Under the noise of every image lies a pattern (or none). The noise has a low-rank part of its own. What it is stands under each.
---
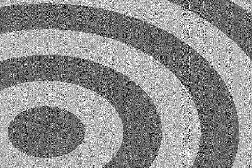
rings round one point
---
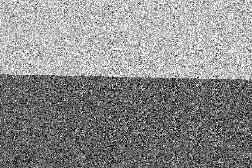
a sharp edge
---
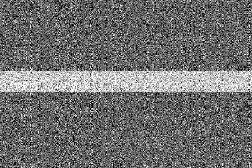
one horizontal stripe
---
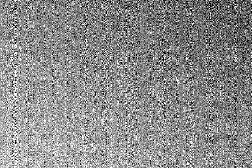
a smooth slope
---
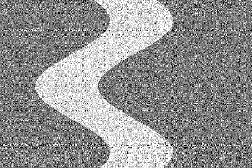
a wavy band
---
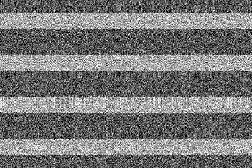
horizontal stripes
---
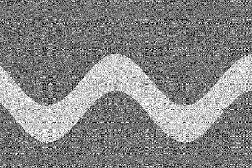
a wavy band
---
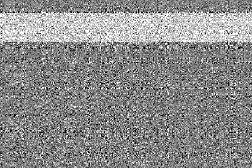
one horizontal stripe
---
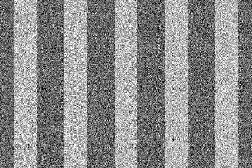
vertical stripes
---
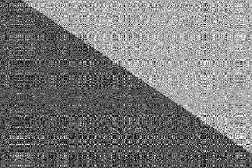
a sharp edge
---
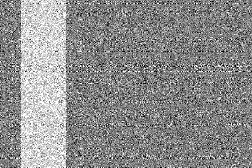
one vertical stripe
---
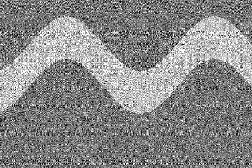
a wavy band
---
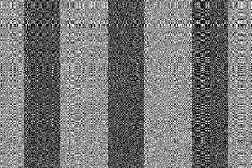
vertical stripes
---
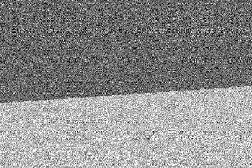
a sharp edge
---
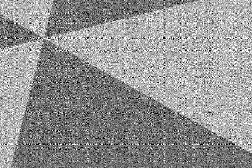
spokes from one point
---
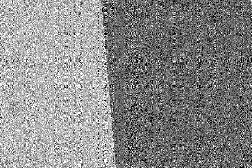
a sharp edge
